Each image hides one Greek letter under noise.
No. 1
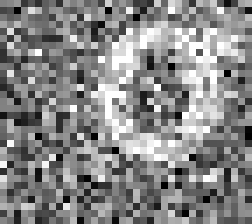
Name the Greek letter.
sigma
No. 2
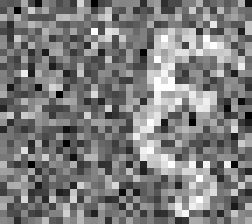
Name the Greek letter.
xi
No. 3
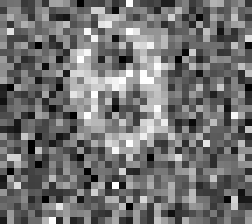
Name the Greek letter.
theta
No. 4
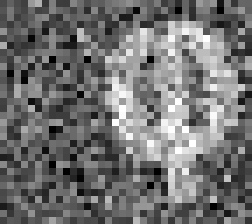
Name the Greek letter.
phi
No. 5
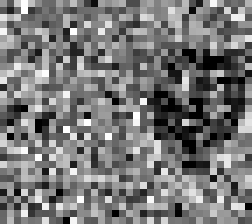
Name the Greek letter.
phi
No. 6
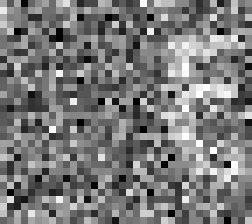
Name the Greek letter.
xi
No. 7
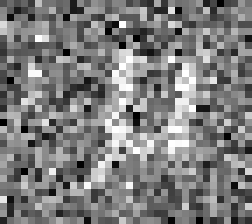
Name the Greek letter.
mu
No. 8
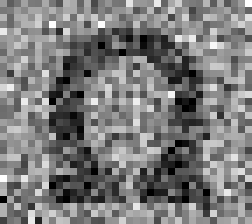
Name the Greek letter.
omega
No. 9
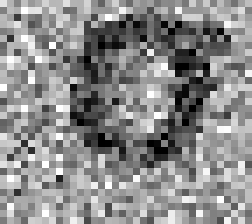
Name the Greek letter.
sigma
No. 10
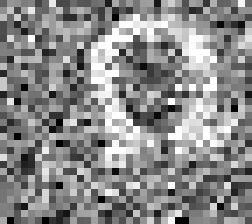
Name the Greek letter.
omega
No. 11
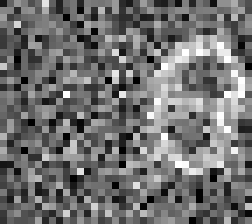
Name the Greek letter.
theta
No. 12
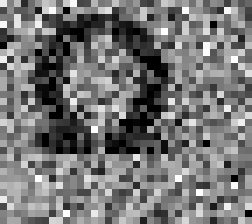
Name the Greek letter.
omega
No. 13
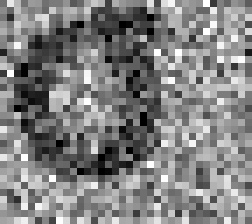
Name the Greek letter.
sigma
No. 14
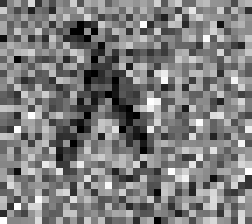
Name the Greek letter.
lambda
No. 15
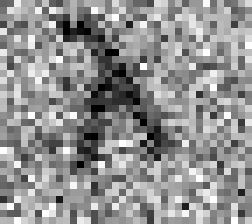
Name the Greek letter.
lambda
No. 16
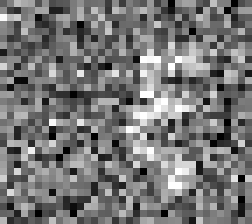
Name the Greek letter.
xi
